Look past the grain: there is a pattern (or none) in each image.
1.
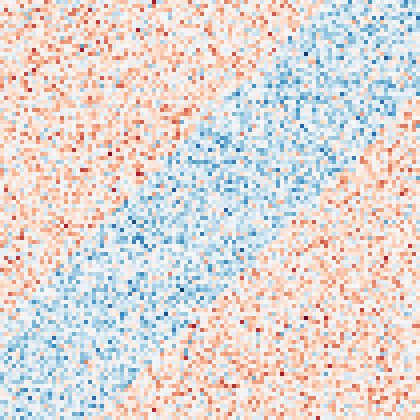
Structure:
a diagonal band
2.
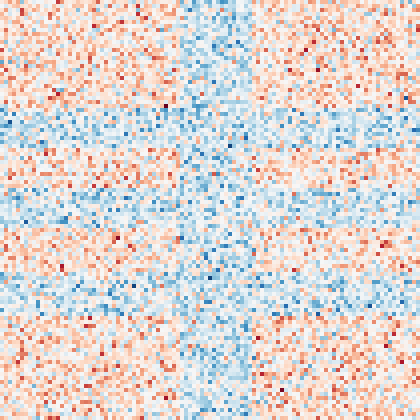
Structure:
bands of rows crossing bands of columns
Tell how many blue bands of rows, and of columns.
3 and 1
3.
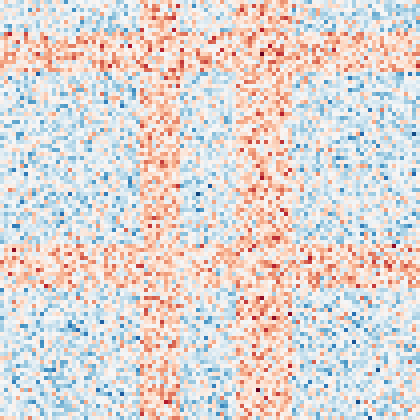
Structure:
bands of rows crossing bands of columns
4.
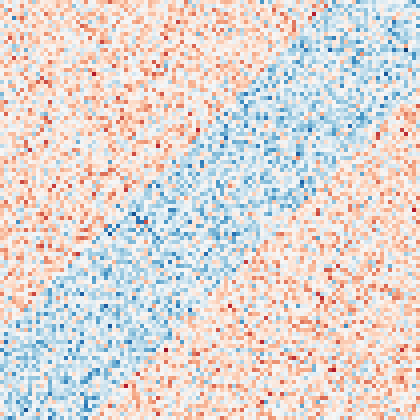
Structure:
a diagonal band
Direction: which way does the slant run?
bottom left to top right
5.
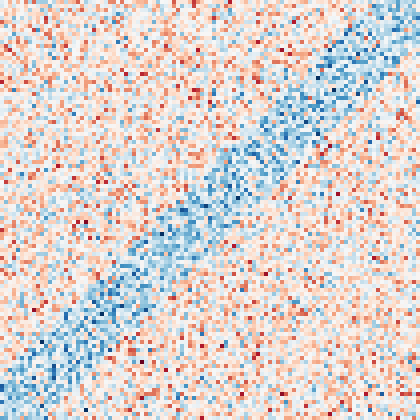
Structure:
a diagonal band
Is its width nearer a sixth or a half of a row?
a sixth
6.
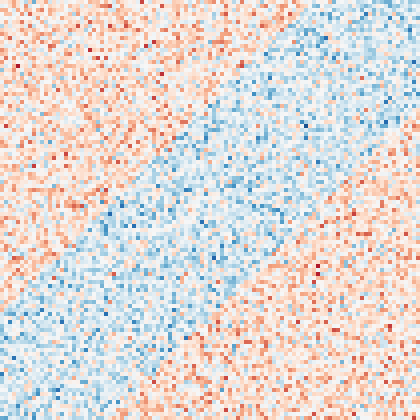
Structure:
a diagonal band
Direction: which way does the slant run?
bottom left to top right
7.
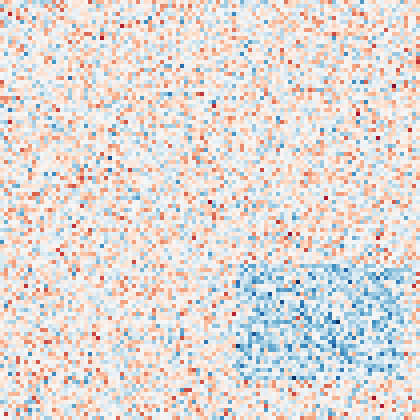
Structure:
one block
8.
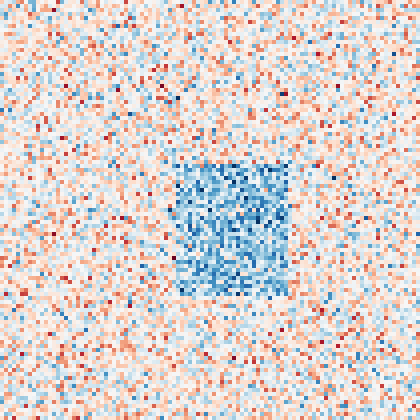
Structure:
one block
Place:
centre
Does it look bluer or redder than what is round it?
bluer
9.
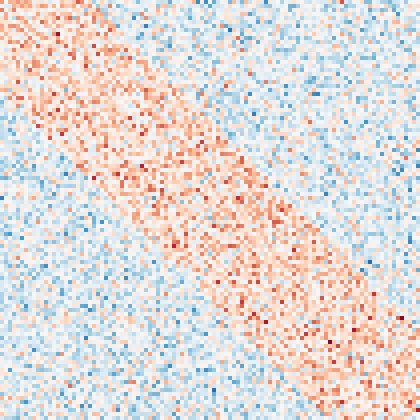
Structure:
a diagonal band
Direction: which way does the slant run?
top left to bottom right
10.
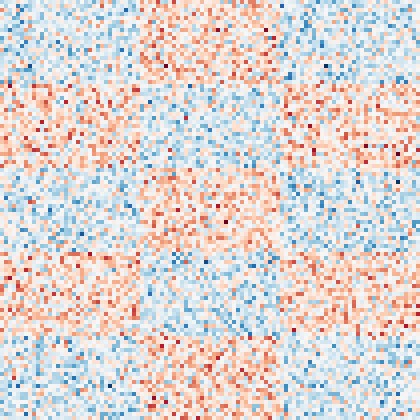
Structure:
a checkerboard
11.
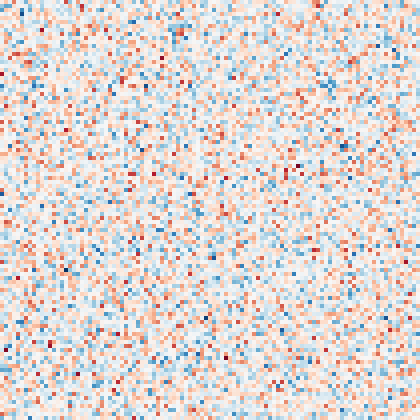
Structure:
only noise
